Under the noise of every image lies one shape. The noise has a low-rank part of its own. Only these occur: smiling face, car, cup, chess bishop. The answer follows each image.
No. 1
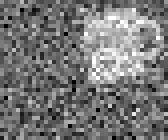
cup
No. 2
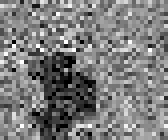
car
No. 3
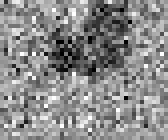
car
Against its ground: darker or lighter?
darker
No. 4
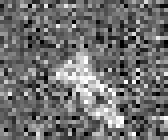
chess bishop
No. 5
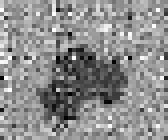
car
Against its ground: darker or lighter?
darker
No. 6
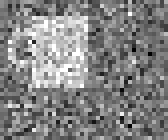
cup
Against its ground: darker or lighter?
lighter
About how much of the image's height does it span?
half
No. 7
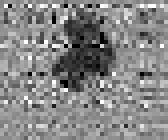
car
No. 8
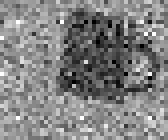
cup
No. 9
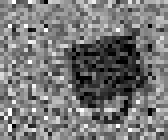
cup
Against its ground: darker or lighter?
darker
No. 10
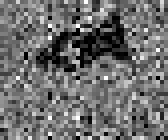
chess bishop
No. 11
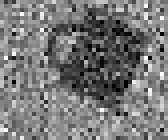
cup
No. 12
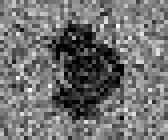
car
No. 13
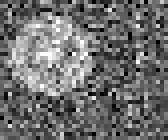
smiling face
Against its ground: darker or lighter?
lighter
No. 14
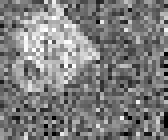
cup
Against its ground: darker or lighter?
lighter
